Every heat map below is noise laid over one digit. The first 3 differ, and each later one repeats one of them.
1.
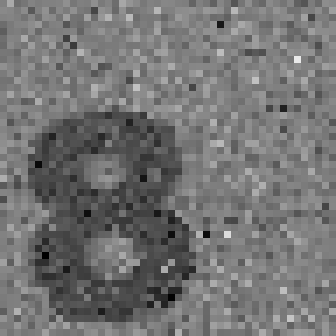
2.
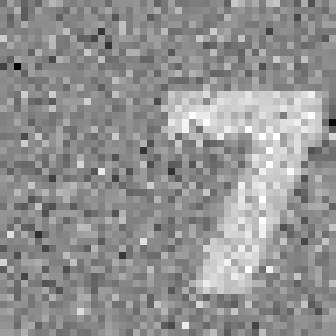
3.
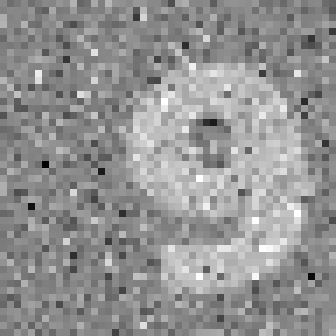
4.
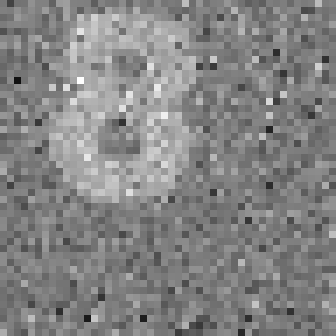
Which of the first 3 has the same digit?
1
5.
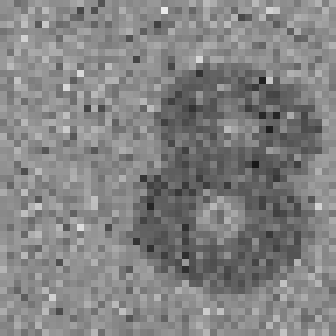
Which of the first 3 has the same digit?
1
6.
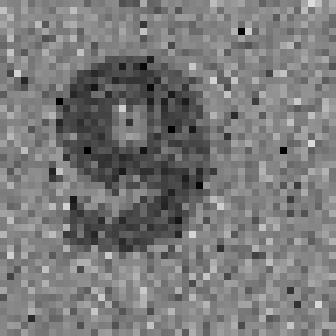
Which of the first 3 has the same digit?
3
